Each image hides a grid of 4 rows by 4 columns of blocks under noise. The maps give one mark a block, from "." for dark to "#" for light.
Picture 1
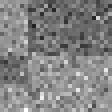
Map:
# . . .
# . . .
. # # #
# # # #
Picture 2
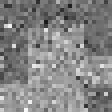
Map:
. . . .
. # # .
. # # #
# # # .
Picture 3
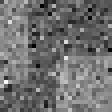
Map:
# . . .
# . . .
# . # #
. . # #
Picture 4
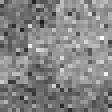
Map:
. . # #
. # # #
# . # #
. . . .
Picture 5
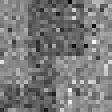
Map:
# . . #
# . . #
# . # #
. . # #
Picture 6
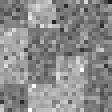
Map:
. # . .
# . . .
# . # .
. # # .
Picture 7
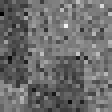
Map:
. # # #
. # # #
. # . #
# . . #
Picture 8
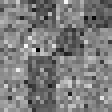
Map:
# . # .
# # . #
# . # #
# . # #
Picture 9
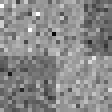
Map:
# # # .
# # # .
. . # #
. . # #
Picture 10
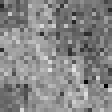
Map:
. # . .
# # . .
# # # .
. # # #
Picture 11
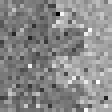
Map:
. . # #
. . . #
. . # #
. . . #
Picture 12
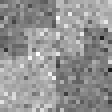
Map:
. . # #
. # # .
# # . .
# # . .
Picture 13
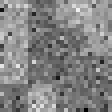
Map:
# . # #
# . . #
# . . .
. # . .
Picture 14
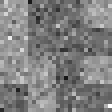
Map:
# . . #
# . . .
# # . #
. # . .
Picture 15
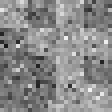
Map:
# . # .
. # # #
. . # .
. . # #
